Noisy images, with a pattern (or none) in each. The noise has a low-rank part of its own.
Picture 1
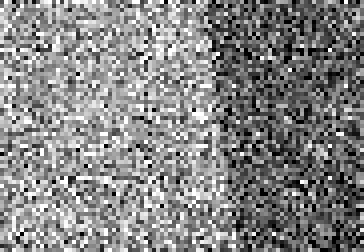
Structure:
a sharp edge
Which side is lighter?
left
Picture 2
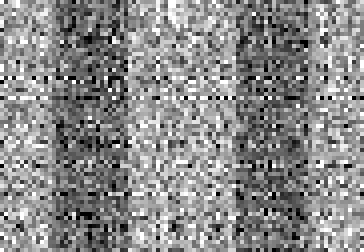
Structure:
vertical stripes
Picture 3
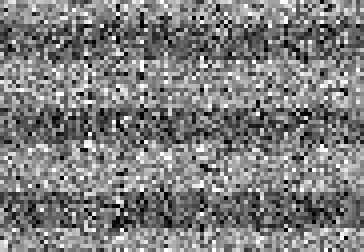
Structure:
horizontal stripes
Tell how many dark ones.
3
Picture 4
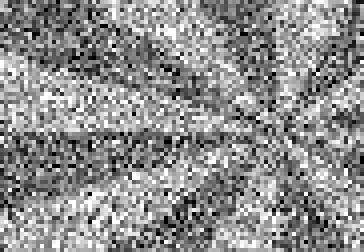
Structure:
spokes from one point
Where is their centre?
middle right
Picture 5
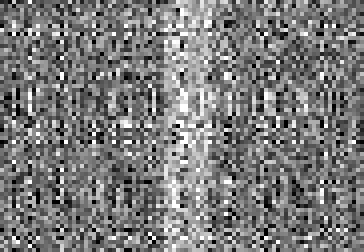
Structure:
one vertical stripe
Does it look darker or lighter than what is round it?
lighter
